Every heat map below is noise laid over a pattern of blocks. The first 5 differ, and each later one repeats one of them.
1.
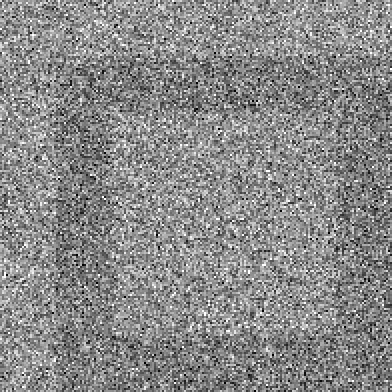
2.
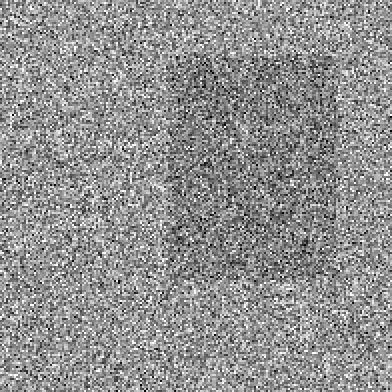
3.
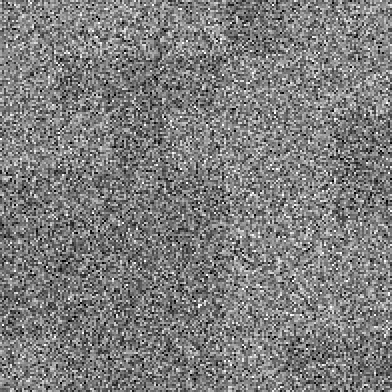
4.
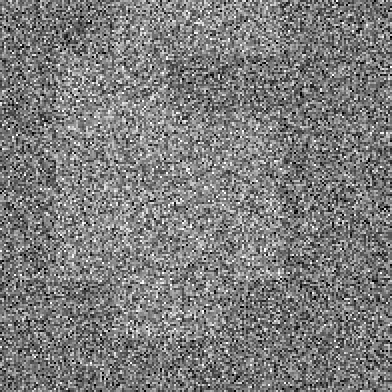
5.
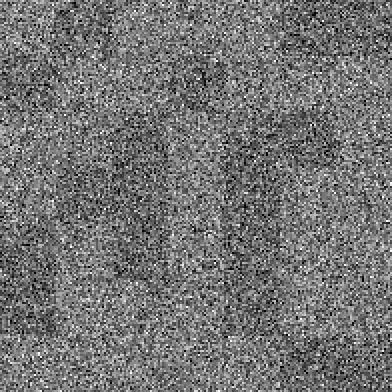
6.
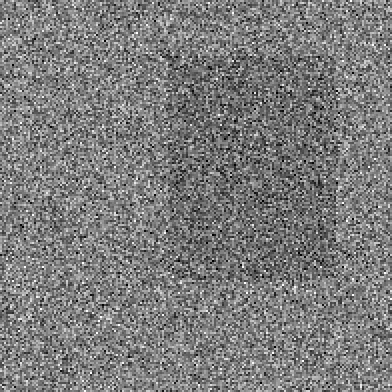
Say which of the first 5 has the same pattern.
2
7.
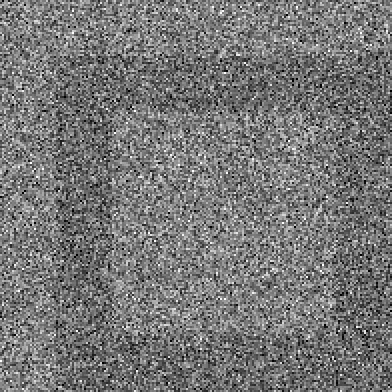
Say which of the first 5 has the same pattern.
1
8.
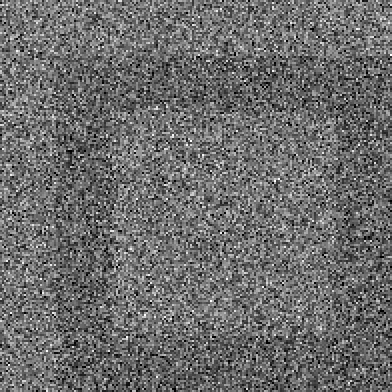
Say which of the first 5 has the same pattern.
1
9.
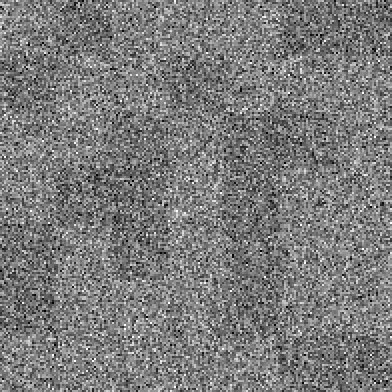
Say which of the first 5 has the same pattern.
5
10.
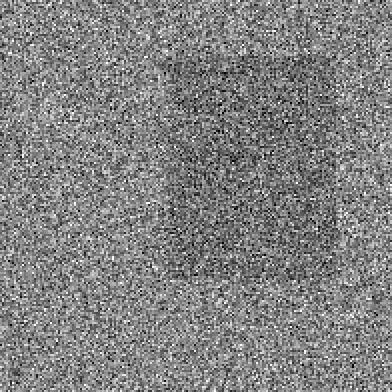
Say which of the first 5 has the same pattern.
2
